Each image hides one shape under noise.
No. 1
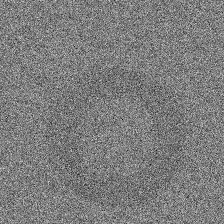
ring
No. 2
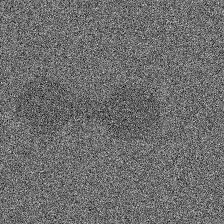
dumbbell
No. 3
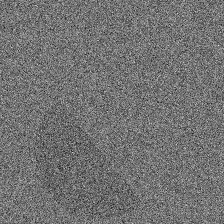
half disc
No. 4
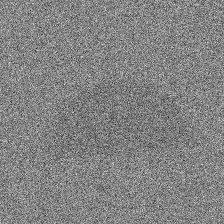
half disc
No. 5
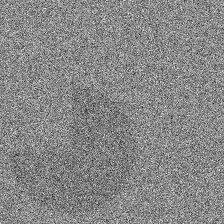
disc with a wedge cut out
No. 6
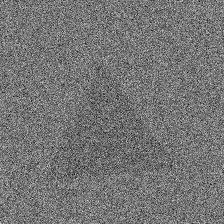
triangle
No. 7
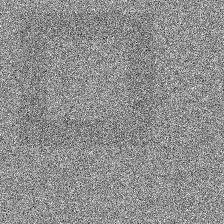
square frame
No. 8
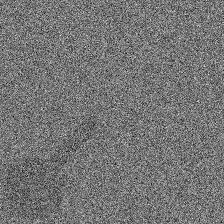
lollipop
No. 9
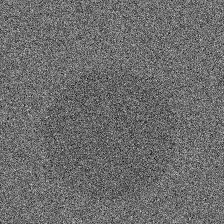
disc
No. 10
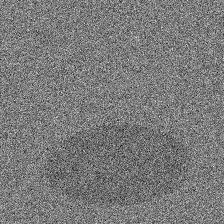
ellipse
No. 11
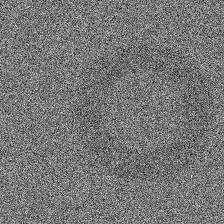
ring
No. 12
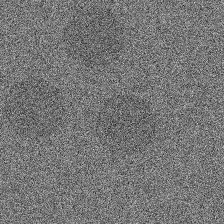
three dots
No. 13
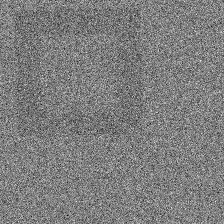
square frame
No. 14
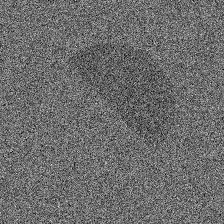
half disc
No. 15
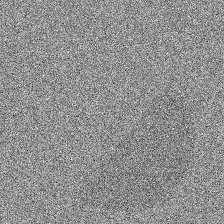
half disc
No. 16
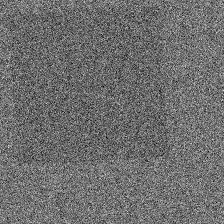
square
